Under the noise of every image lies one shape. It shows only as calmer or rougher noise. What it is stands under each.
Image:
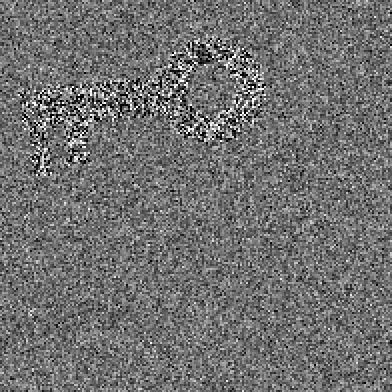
rough key
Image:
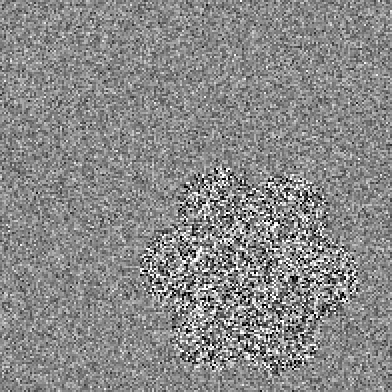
rough flower
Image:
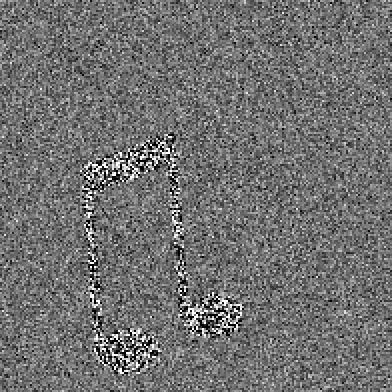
rough pair of musical notes
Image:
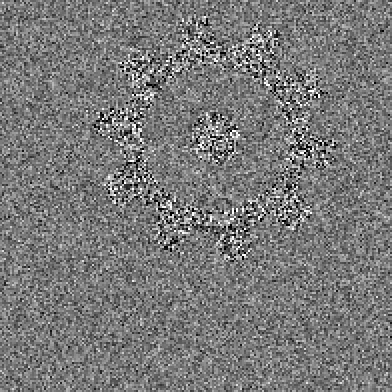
rough gear
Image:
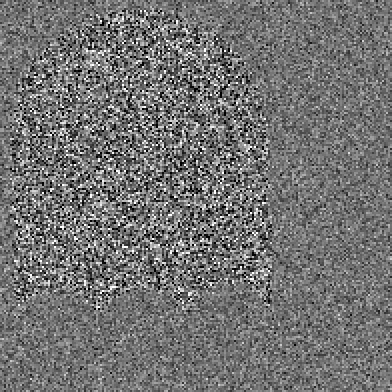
rough ghost
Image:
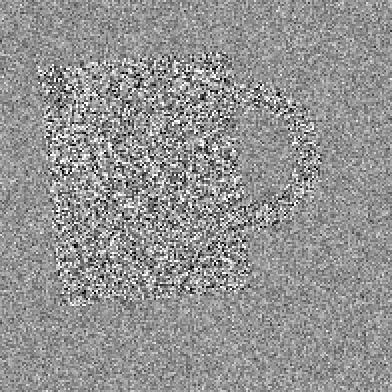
rough cup
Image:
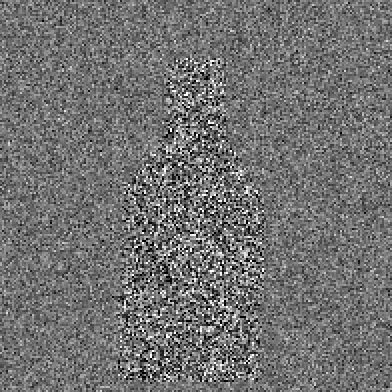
rough bottle
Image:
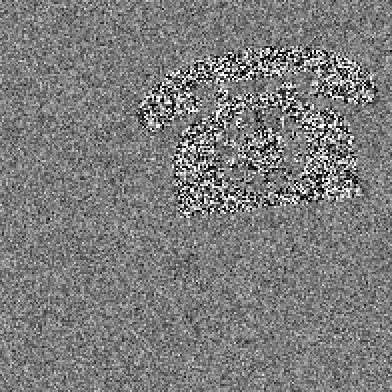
rough telephone
